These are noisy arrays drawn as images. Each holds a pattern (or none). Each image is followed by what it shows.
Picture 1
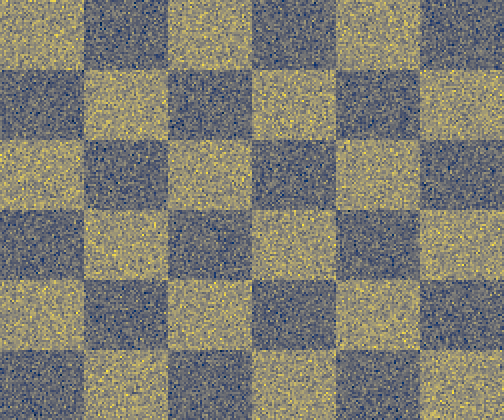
a checkerboard
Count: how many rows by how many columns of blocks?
6 by 6
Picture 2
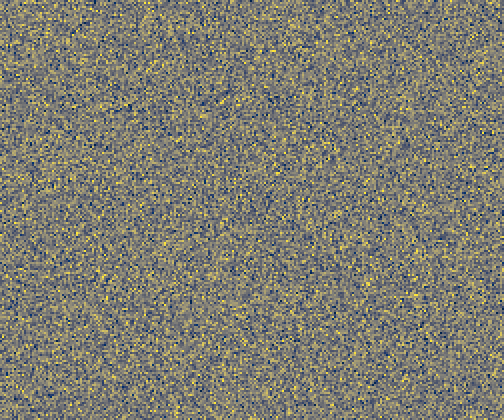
only noise
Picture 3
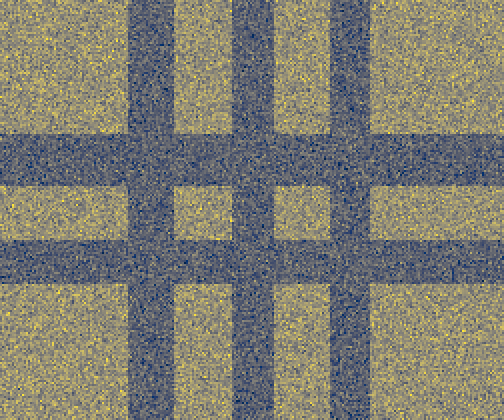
bands of rows crossing bands of columns
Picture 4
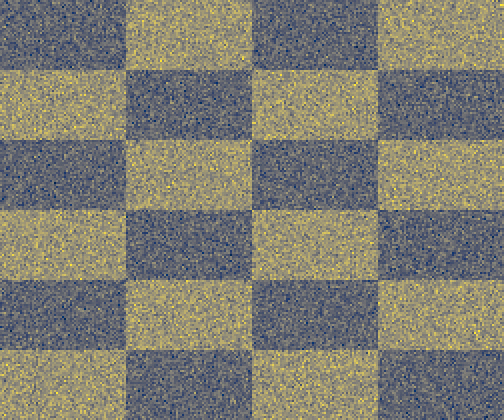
a checkerboard
